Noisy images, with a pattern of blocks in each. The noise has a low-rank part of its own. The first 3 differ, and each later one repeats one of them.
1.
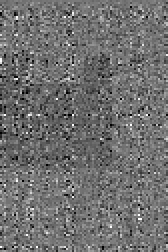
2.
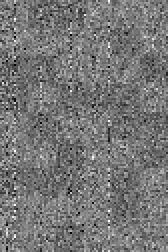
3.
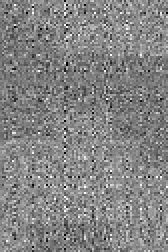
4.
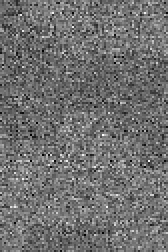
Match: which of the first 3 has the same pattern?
3
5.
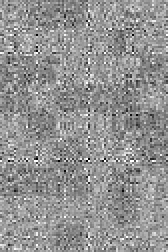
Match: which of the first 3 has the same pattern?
2
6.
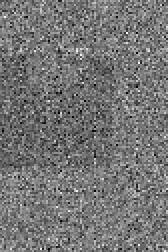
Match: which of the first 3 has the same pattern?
1
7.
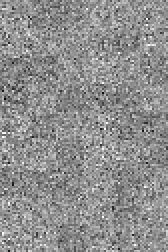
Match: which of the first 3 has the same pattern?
2
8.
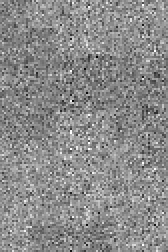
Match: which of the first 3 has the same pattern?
3
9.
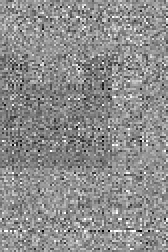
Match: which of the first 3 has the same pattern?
1
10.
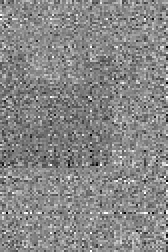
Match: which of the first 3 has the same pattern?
1
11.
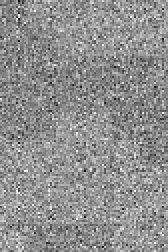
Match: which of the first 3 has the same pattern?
3
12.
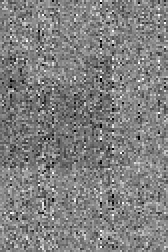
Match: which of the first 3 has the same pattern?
1
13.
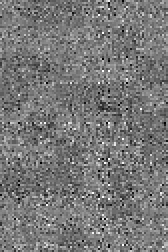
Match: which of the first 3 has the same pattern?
2
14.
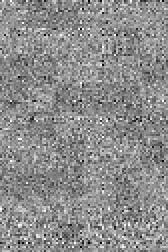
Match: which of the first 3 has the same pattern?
2
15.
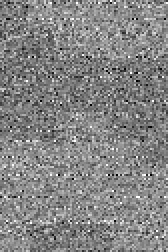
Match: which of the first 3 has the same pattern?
3
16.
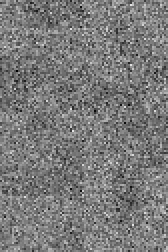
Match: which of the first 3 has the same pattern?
2
